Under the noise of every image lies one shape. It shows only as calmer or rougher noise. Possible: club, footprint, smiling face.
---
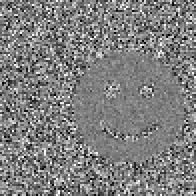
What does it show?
calm smiling face
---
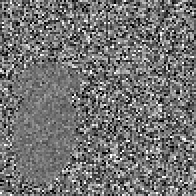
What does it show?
calm footprint
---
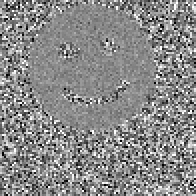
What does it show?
calm smiling face
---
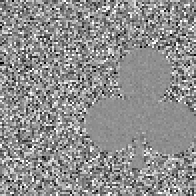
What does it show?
calm club
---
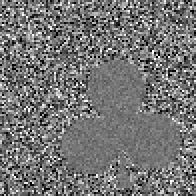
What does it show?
calm club
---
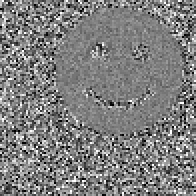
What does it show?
calm smiling face
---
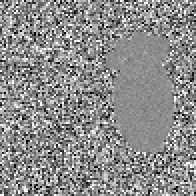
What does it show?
calm footprint
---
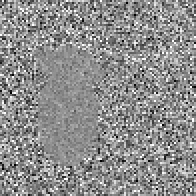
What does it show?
calm footprint
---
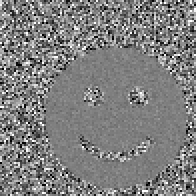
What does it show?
calm smiling face
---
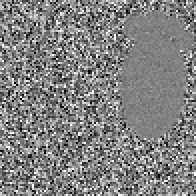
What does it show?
calm footprint
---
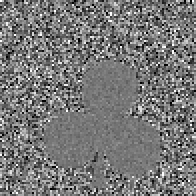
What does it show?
calm club
